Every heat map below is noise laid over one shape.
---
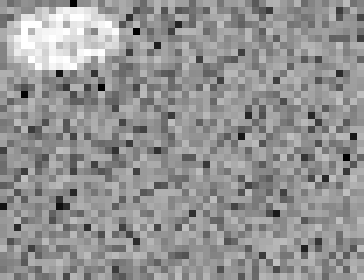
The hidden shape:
ellipse
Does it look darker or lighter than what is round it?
lighter
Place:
top left
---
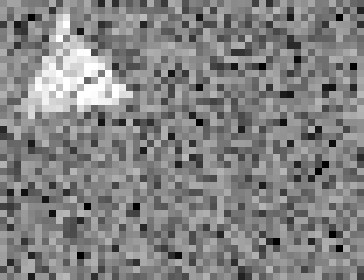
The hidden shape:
triangle
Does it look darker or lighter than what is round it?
lighter
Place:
top left
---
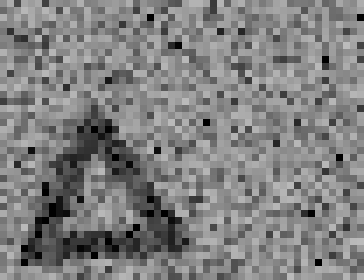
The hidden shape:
triangle frame
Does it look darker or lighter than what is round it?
darker
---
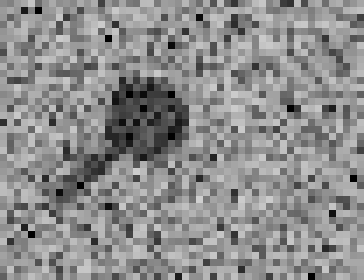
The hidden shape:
lollipop
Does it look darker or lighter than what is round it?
darker
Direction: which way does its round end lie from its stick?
up and right
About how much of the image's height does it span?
half
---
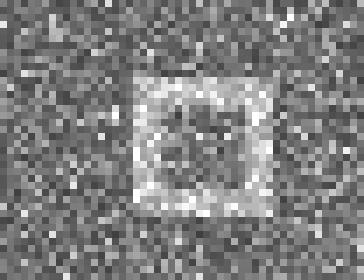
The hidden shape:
square frame
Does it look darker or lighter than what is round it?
lighter
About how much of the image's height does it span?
half
